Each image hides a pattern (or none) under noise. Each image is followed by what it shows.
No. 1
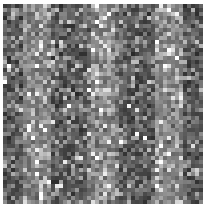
vertical stripes
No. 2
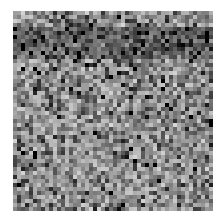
one horizontal stripe
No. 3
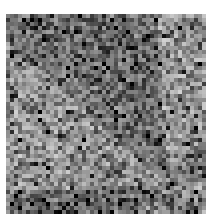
spokes from one point
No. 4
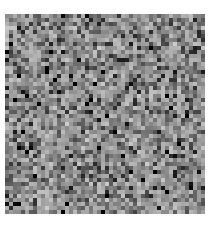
only noise
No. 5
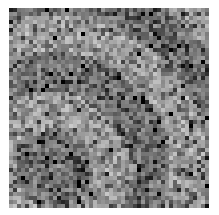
rings round one point
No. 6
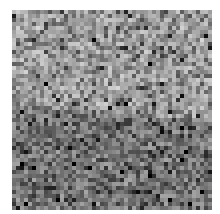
a sharp edge
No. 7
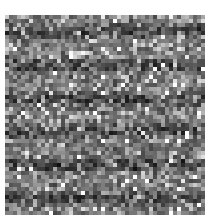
horizontal stripes
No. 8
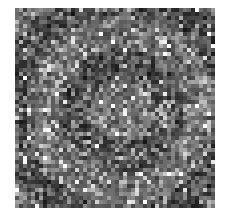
rings round one point
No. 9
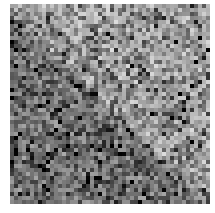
a sharp edge
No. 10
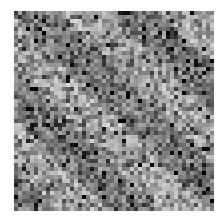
diagonal stripes
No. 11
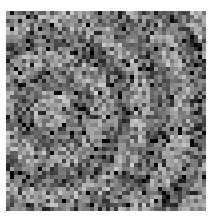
rings round one point
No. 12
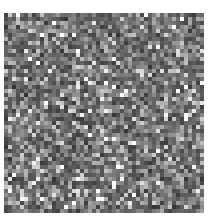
only noise
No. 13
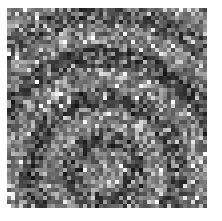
rings round one point
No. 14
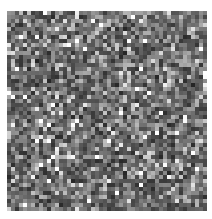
only noise
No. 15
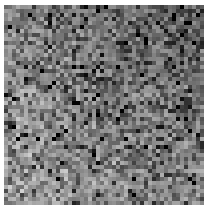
a smooth slope
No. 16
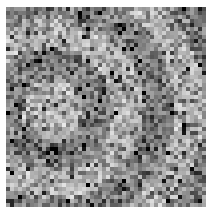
rings round one point
